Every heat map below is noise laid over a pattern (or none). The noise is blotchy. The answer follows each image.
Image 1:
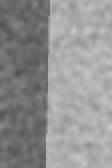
a sharp edge
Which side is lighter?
right
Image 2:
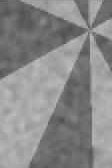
spokes from one point
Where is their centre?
top right
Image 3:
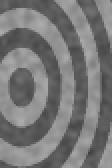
rings round one point
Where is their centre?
middle left
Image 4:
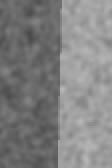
a sharp edge
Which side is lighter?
right
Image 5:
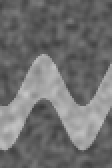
a wavy band
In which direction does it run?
left to right
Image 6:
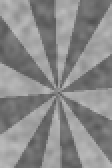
spokes from one point
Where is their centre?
centre
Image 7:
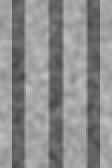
vertical stripes
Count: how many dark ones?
3
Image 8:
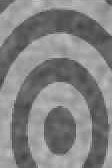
rings round one point
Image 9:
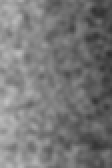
a smooth slope
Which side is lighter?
left
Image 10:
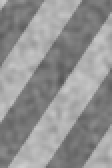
diagonal stripes
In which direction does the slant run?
bottom left to top right
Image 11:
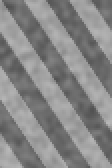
diagonal stripes
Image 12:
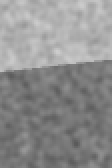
a sharp edge
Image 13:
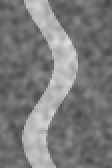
a wavy band
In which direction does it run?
top to bottom
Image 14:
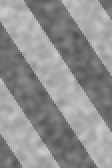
diagonal stripes
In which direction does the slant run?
top left to bottom right
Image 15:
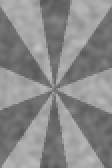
spokes from one point
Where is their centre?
centre
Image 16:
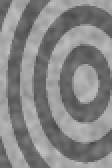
rings round one point
